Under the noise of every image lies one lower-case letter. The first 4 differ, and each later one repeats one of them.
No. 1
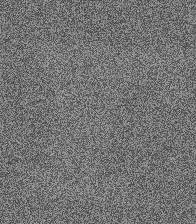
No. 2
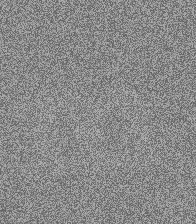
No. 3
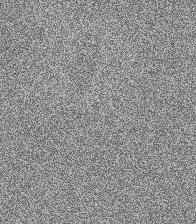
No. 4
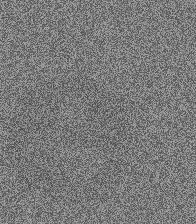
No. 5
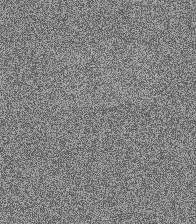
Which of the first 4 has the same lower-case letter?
2
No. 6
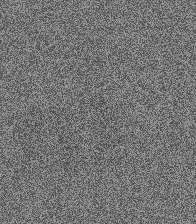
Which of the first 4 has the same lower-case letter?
2
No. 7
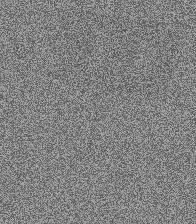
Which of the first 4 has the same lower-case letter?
2
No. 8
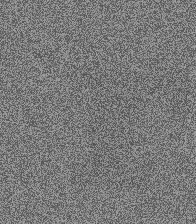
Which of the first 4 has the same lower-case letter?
1
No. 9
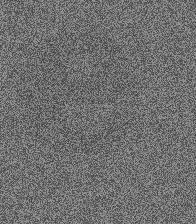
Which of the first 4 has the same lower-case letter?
4
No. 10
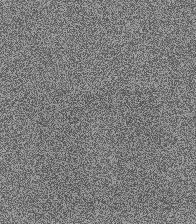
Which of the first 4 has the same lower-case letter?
3
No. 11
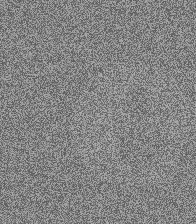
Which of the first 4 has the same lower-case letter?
4
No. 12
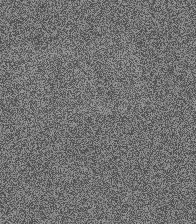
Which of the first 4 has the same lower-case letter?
2
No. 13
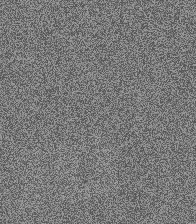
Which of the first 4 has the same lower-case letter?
2
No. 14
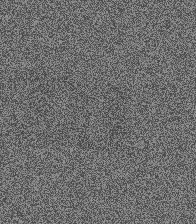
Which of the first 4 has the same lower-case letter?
2
